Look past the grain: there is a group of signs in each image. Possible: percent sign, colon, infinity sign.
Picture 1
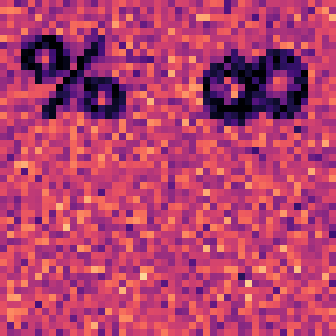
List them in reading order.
top left: dark percent sign; top right: dark infinity sign
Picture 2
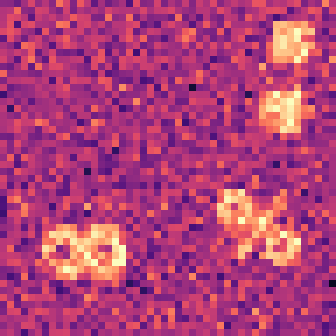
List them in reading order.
top right: light colon; bottom left: light infinity sign; bottom right: light percent sign
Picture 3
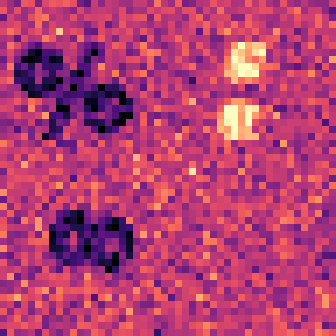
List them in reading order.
top left: dark percent sign; top right: light colon; bottom left: dark infinity sign
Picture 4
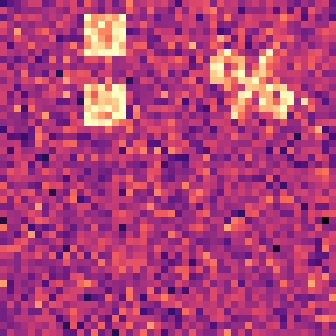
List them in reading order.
top left: light colon; top right: light percent sign
